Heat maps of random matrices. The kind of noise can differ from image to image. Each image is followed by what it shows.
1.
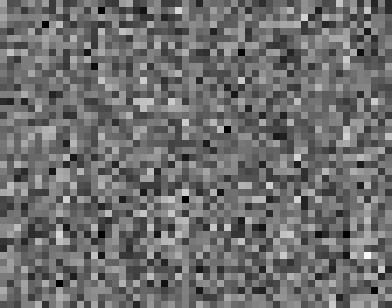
low rank plus noise
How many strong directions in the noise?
two
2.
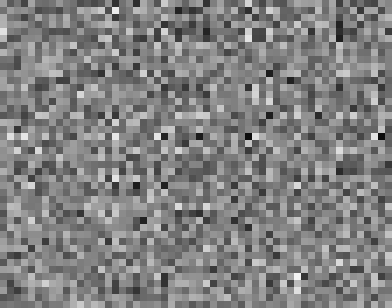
low rank plus noise
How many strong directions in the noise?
three or four
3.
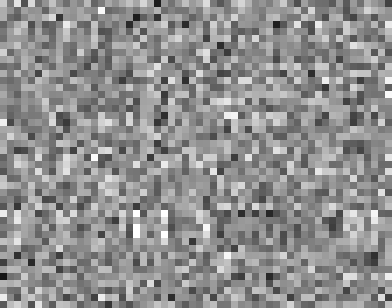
low rank plus noise
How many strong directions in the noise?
two
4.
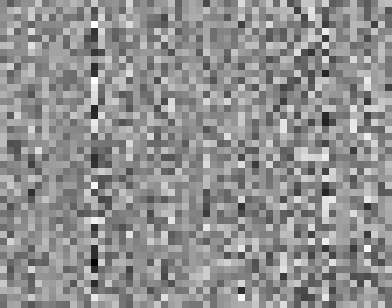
columns of uneven size
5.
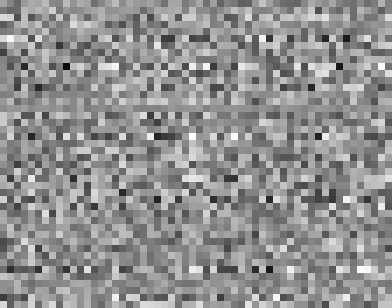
rows of uneven size
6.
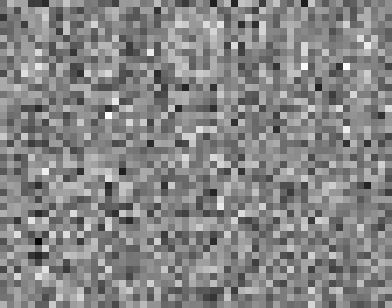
low rank plus noise
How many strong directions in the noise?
one
